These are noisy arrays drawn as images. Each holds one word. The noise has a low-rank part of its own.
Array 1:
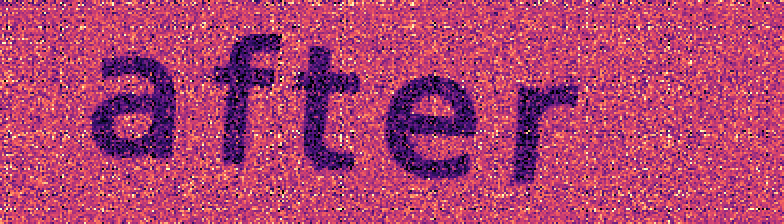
after
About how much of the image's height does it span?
two thirds
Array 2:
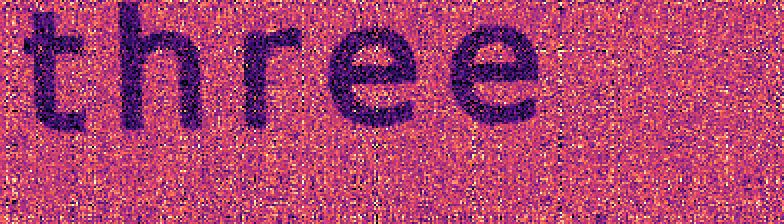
three
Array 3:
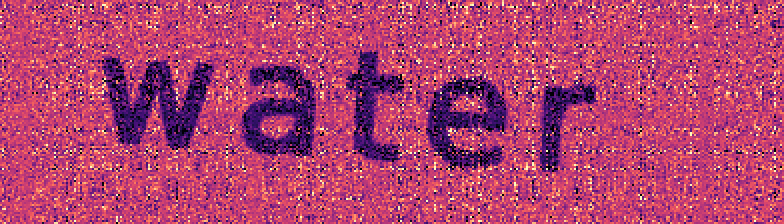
water
